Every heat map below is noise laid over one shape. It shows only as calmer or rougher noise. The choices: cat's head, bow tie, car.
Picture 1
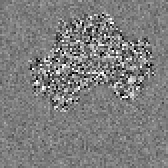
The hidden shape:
car
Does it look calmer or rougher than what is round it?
rougher
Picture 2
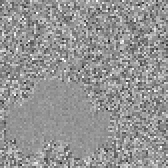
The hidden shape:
car
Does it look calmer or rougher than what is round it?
calmer
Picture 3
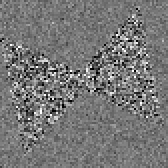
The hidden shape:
bow tie
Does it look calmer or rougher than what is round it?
rougher
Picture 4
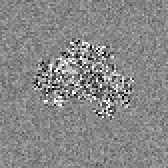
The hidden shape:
car
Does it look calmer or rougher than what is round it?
rougher
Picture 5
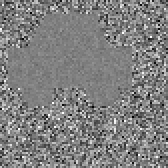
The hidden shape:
car
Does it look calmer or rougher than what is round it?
calmer
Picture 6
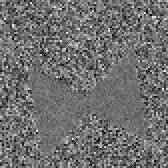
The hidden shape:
bow tie
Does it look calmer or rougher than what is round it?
calmer
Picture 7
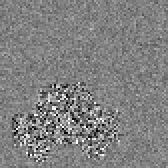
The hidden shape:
car
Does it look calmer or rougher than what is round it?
rougher
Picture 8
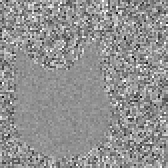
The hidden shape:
cat's head
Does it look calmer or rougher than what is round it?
calmer
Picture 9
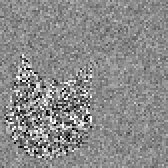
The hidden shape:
cat's head
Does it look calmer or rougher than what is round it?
rougher
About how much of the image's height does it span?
two thirds
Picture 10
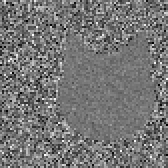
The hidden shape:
cat's head
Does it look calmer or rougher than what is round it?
calmer
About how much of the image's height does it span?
two thirds
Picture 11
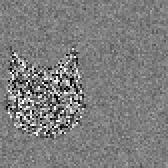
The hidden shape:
cat's head
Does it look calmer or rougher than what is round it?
rougher
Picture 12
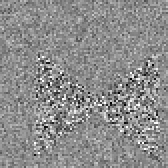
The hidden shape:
bow tie
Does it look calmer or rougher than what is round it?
rougher
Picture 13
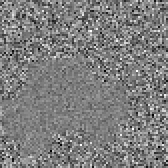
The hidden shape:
car
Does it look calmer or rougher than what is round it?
calmer
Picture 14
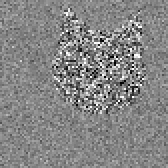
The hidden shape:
cat's head
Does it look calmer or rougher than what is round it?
rougher
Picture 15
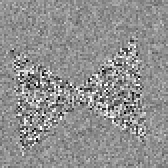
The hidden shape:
bow tie
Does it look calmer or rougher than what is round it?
rougher
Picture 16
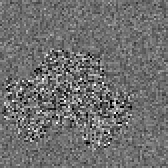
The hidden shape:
car
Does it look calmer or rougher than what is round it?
rougher
